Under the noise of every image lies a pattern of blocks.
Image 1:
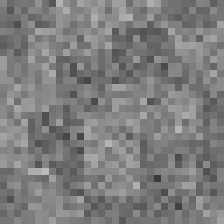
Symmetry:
mirrored about the diagonal from the top left
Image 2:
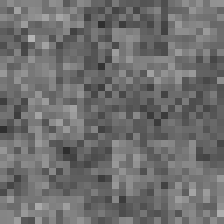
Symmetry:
top and bottom mirror each other
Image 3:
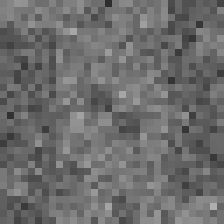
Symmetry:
the same after a half turn
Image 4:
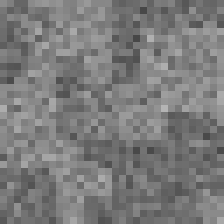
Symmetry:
no symmetry
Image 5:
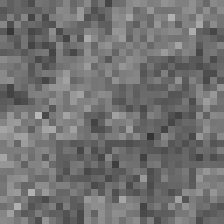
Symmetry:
mirrored about the diagonal from the top left
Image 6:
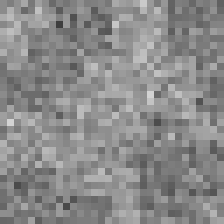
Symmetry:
mirrored about the diagonal from the top left
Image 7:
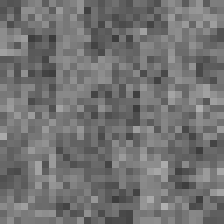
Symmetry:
the same after a half turn
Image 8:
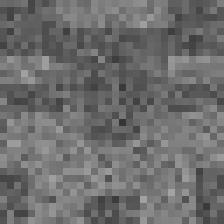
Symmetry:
left and right mirror each other
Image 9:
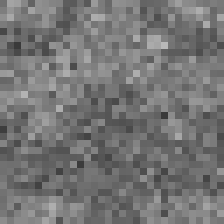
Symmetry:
left and right mirror each other
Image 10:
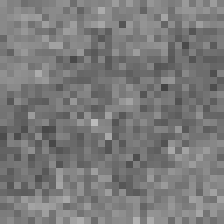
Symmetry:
the same after a half turn
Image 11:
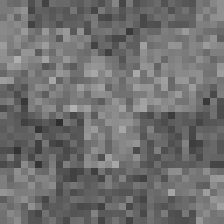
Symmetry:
left and right mirror each other
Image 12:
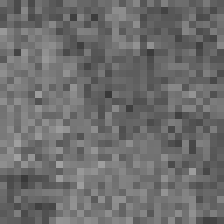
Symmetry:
mirrored about the diagonal from the bottom left
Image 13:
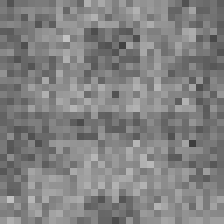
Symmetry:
left and right mirror each other
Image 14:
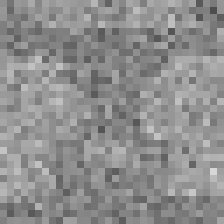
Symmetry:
left and right mirror each other
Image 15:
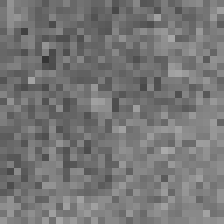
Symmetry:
mirrored about the diagonal from the top left
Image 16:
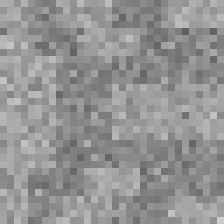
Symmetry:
top and bottom mirror each other
